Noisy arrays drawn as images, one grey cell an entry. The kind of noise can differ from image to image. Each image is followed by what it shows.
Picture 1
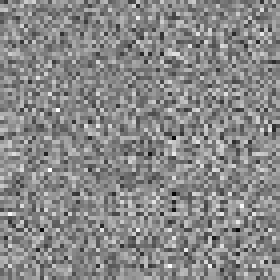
low rank plus noise
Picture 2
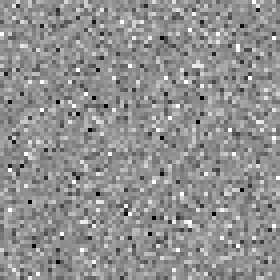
heavy tails
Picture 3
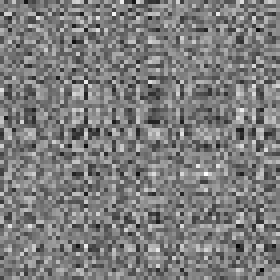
low rank plus noise
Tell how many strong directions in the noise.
one
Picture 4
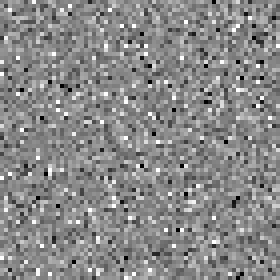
heavy tails
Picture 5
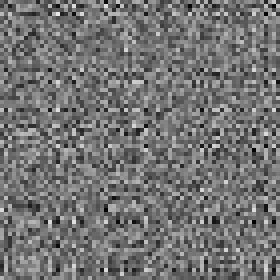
low rank plus noise
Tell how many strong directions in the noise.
one
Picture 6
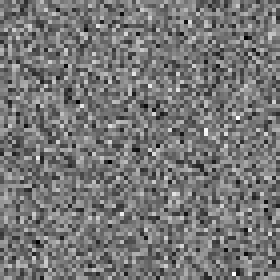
independent entries
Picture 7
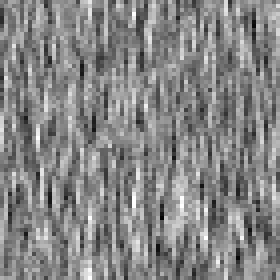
streaked along the columns
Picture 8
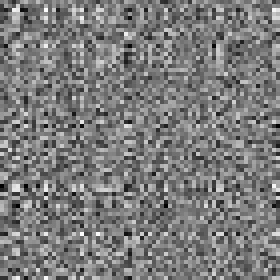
low rank plus noise
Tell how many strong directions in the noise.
one
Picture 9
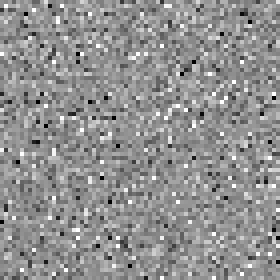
heavy tails
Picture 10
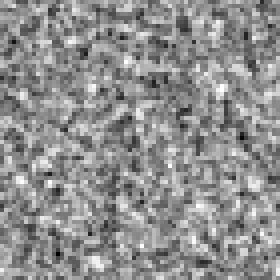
blotchy
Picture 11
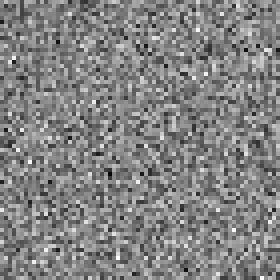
independent entries
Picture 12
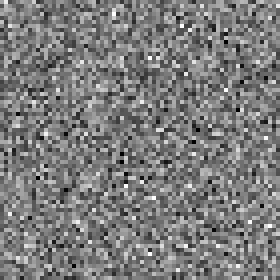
independent entries
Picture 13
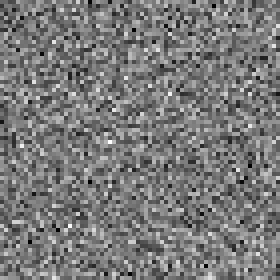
independent entries
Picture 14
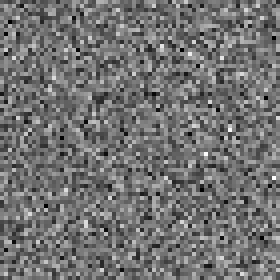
independent entries
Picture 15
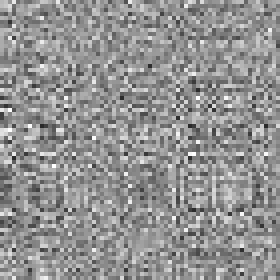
low rank plus noise
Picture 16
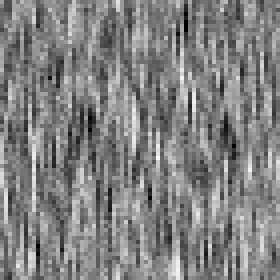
streaked along the columns
